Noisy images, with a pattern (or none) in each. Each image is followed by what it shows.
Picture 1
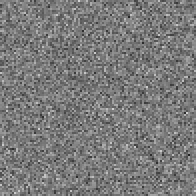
only noise
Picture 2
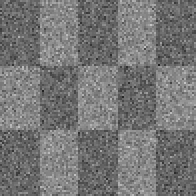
a checkerboard
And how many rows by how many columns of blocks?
3 by 5
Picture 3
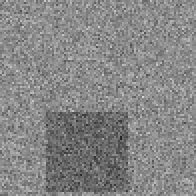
one block
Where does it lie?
bottom middle
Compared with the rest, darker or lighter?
darker
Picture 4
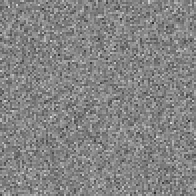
only noise
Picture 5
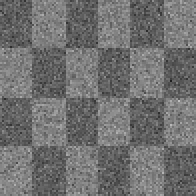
a checkerboard
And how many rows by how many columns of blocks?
4 by 6
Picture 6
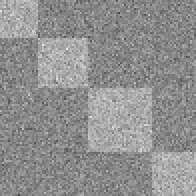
blocks along the diagonal
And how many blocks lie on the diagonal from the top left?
4
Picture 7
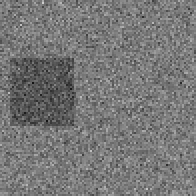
one block
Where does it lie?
middle left
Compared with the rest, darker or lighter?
darker
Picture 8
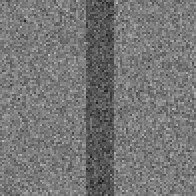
one band of columns
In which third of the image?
middle
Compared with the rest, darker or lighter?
darker
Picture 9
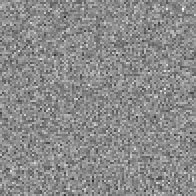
only noise
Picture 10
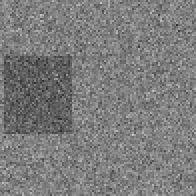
one block
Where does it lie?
middle left
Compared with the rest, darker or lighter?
darker
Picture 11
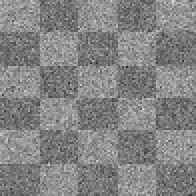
a checkerboard
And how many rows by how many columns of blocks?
6 by 5
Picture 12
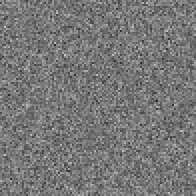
only noise
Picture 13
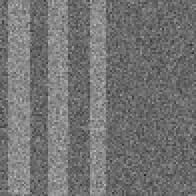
bands of columns
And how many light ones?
3
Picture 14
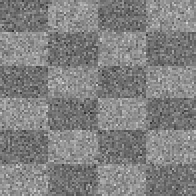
a checkerboard
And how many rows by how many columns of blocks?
6 by 4
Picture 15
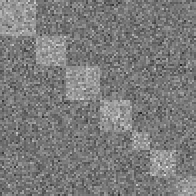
blocks along the diagonal
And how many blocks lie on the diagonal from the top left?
7
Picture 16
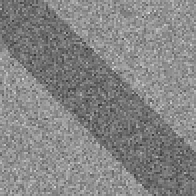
a diagonal band
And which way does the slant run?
top left to bottom right
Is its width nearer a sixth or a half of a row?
a half
